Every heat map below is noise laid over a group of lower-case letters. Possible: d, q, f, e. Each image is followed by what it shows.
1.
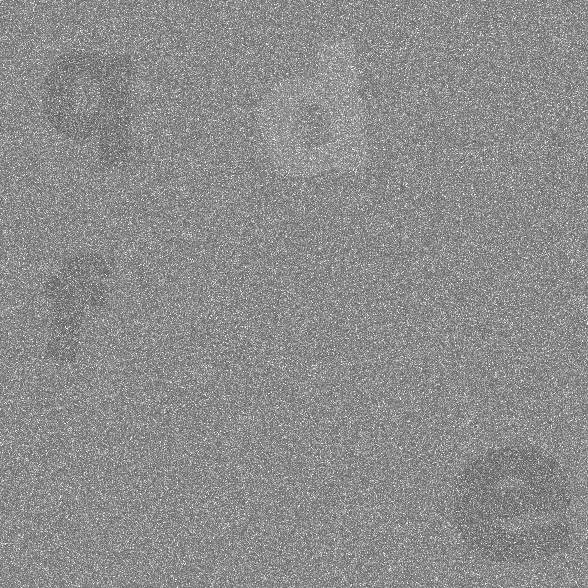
top left: dark q; top middle: light d; middle left: dark f; bottom right: dark e
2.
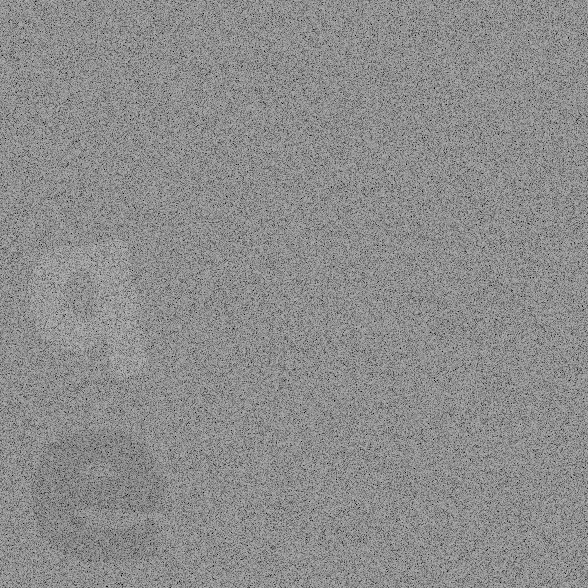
middle left: light q; bottom left: dark e
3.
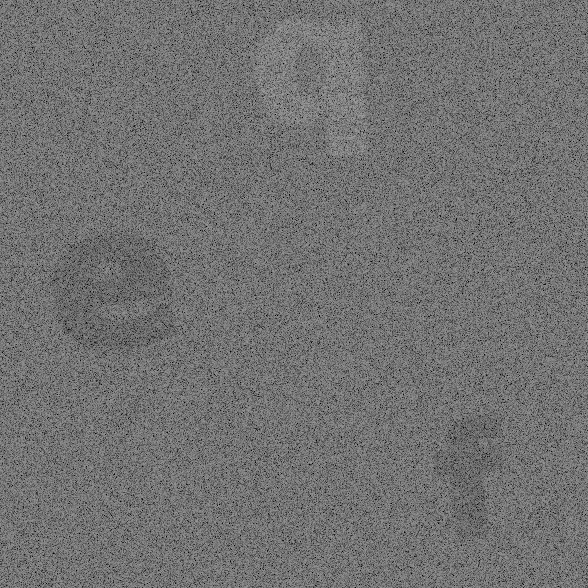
top middle: light q; middle left: dark e; bottom right: dark f
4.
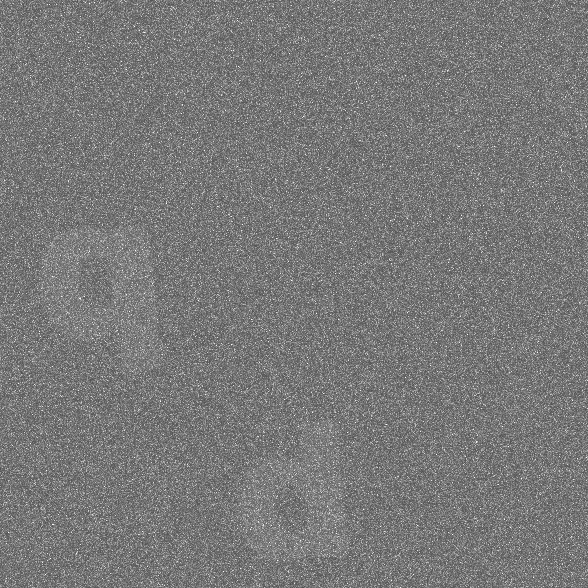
middle left: light q; bottom middle: light d
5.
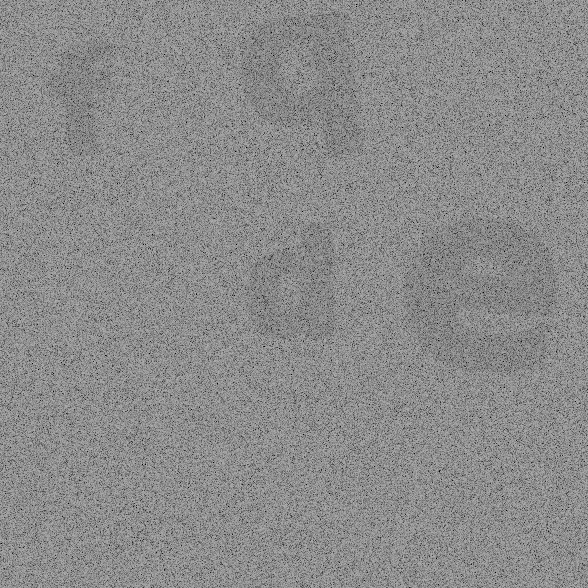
top left: dark f; top middle: dark q; centre: dark d; middle right: dark e
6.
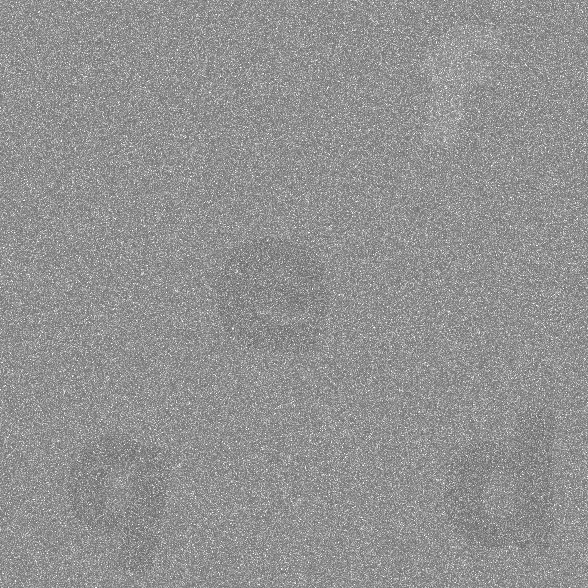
top right: light f; centre: dark e; bottom left: dark q; bottom right: dark d
